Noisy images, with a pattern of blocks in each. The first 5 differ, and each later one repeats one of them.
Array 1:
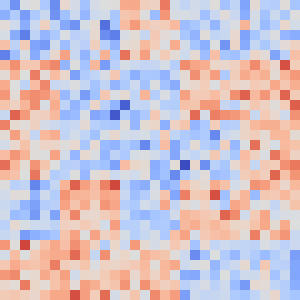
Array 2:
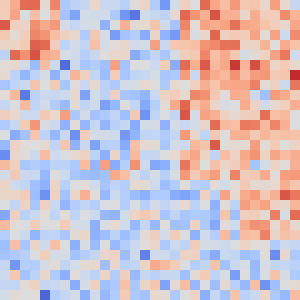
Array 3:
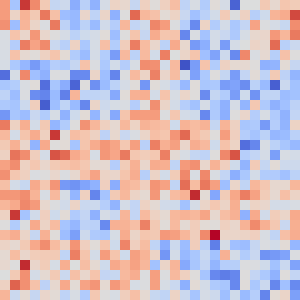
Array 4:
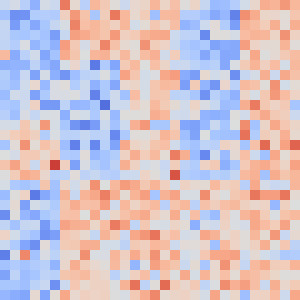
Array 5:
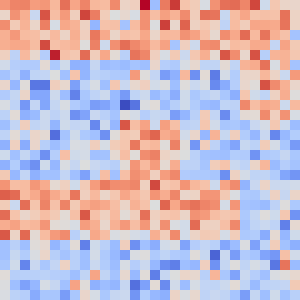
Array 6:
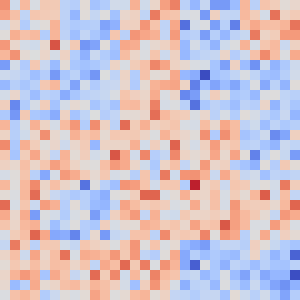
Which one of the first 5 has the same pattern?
3
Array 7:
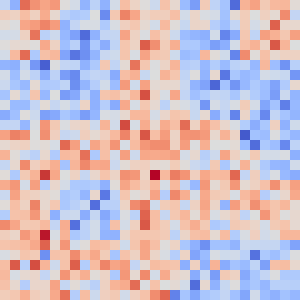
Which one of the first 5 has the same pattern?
3
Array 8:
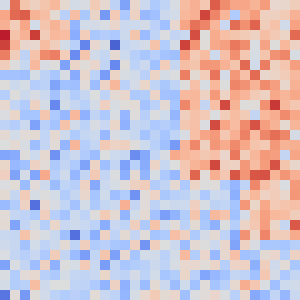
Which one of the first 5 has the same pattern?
2
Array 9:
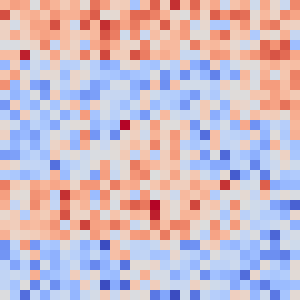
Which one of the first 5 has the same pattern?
5
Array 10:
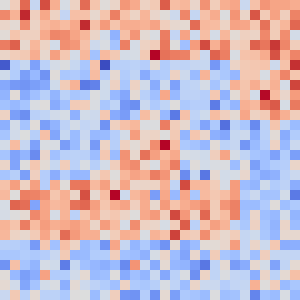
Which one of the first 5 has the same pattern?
5
